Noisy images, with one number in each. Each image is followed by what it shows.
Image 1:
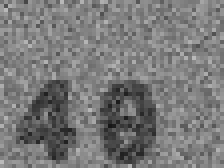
40
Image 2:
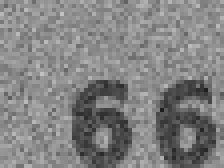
66
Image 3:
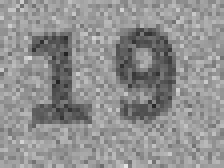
19
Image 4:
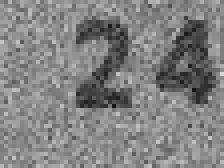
24
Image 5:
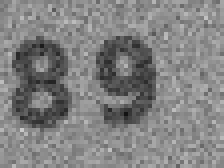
89
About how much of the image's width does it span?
two thirds
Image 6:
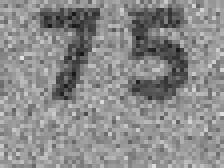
75
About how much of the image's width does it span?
two thirds
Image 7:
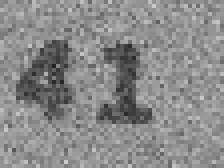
41
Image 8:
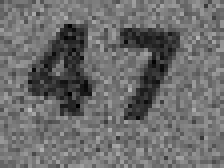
47
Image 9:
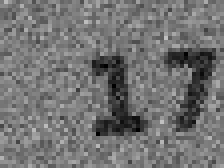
17
